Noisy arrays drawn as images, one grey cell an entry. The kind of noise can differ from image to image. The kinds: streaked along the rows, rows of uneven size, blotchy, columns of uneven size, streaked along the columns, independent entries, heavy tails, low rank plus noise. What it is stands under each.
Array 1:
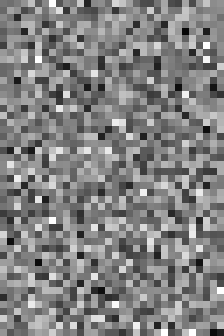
independent entries
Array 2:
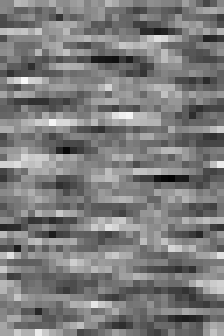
streaked along the rows
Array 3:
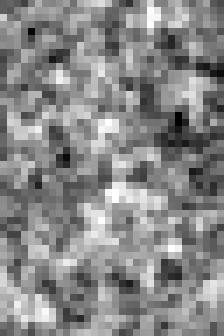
blotchy
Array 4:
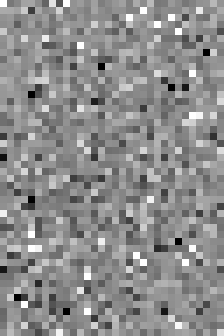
heavy tails
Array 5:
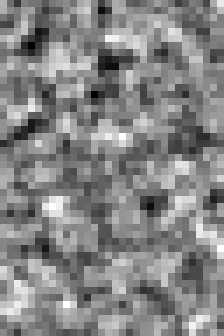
blotchy
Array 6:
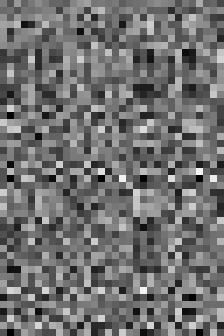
low rank plus noise
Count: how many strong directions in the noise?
two
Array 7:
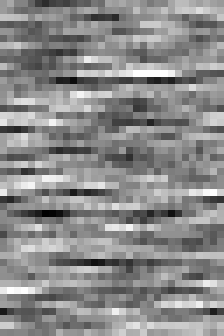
streaked along the rows
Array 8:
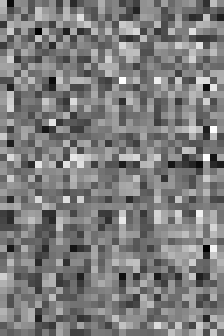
low rank plus noise
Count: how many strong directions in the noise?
three or four
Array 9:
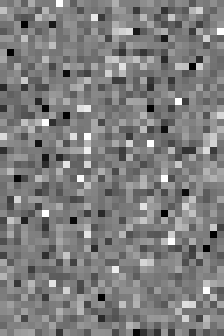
heavy tails
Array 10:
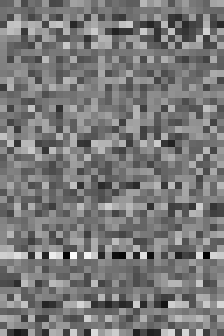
rows of uneven size
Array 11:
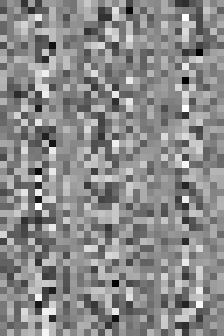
columns of uneven size
